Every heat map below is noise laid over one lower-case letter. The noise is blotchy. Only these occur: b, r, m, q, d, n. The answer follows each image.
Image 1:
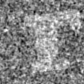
r
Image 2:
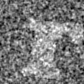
r
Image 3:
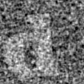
d
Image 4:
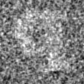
q
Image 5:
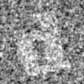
d
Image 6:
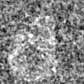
d
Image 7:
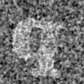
q
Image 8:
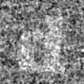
d
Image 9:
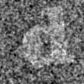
d
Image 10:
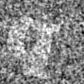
q
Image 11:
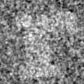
r
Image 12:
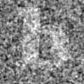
b
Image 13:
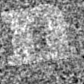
n
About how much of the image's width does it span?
nearly all
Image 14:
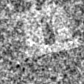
n
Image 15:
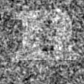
n
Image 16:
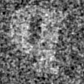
q
